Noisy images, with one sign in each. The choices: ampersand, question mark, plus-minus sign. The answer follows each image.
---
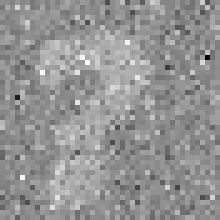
question mark
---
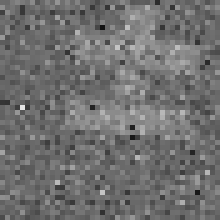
plus-minus sign
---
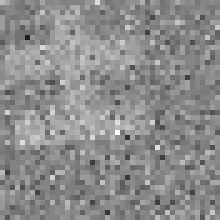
plus-minus sign
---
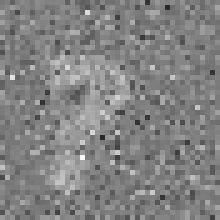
question mark
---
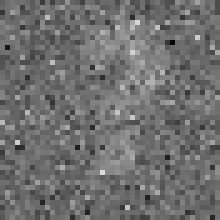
question mark
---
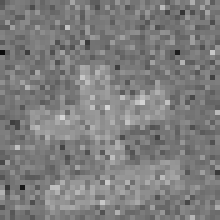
plus-minus sign
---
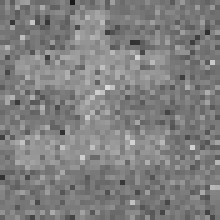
plus-minus sign
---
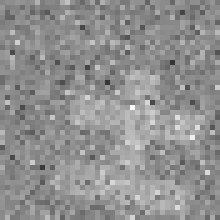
plus-minus sign
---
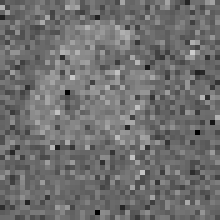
ampersand
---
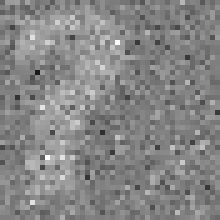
question mark
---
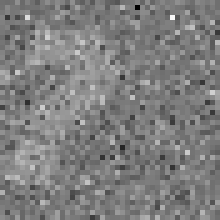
question mark
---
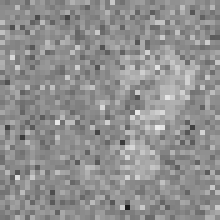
question mark
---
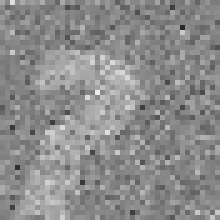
question mark
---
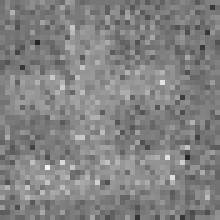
plus-minus sign
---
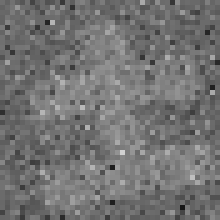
plus-minus sign
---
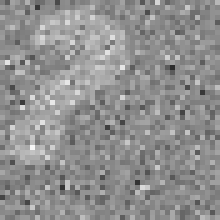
question mark
